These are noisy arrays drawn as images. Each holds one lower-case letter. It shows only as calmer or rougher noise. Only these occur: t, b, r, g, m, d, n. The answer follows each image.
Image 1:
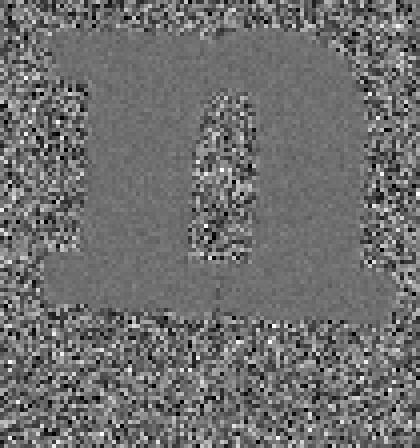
n
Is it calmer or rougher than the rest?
calmer
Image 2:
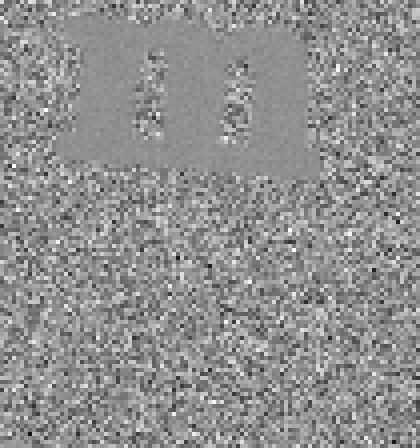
m
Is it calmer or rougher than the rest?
calmer
